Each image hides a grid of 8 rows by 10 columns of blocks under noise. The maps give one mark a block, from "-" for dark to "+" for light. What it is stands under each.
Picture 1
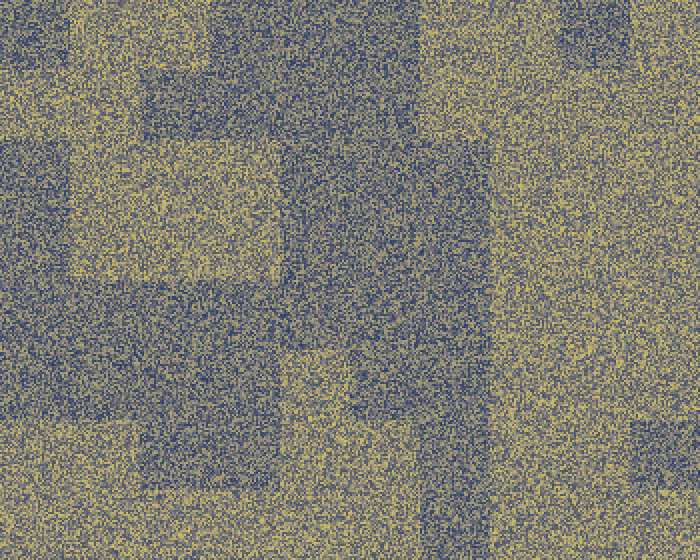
- + + - - - + + - +
+ + - - - - + + + +
- + + + - - - + + +
- + + + - - - + + +
- - - - - - - + + +
- - - - + - - + + +
+ + - - + + - + + -
+ + + + + + - + + +
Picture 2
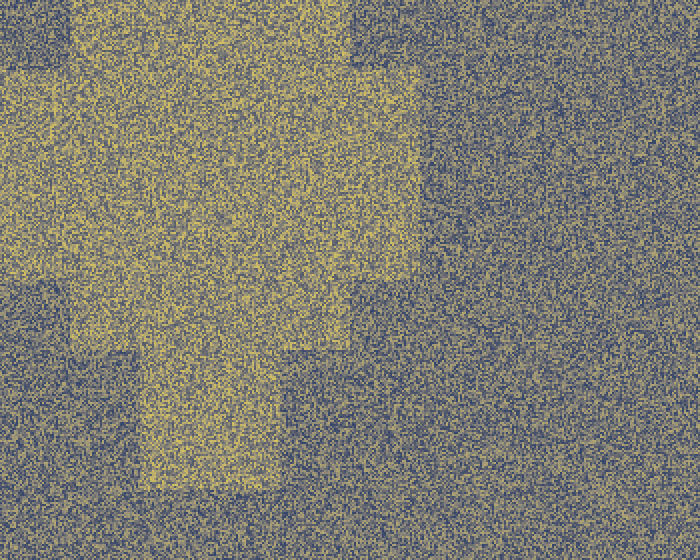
- + + + + - - - - -
+ + + + + + - - - -
+ + + + + + - - - -
+ + + + + + - - - -
- + + + + - - - - -
- - + + - - - - - -
- - + + - - - - - -
- - - - - - - - - -
